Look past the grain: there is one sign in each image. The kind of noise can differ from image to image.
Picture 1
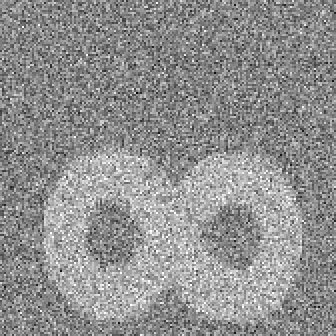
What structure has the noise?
independent entries
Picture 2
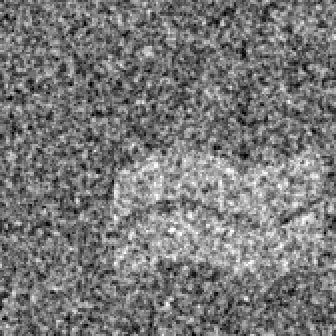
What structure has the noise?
blotchy
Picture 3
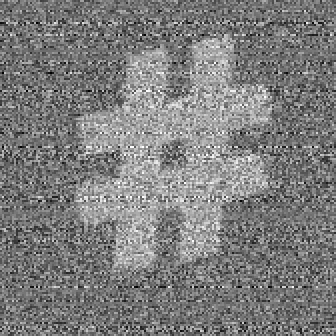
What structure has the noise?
rows of uneven size
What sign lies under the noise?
hash sign
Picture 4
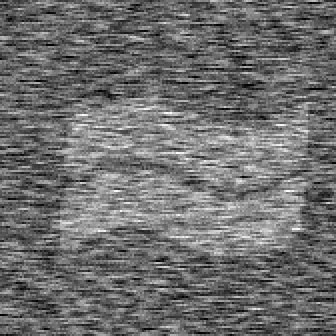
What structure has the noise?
streaked along the rows
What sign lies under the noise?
approximately sign
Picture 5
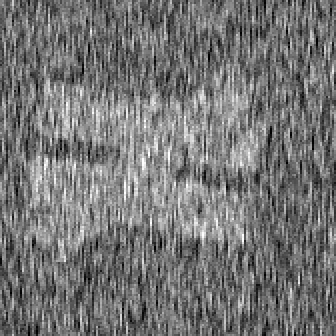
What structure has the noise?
streaked along the columns
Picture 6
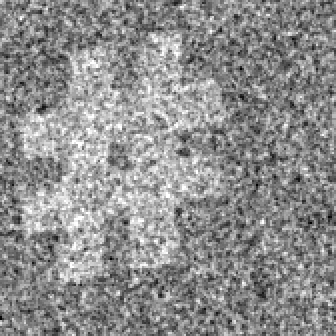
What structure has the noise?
blotchy
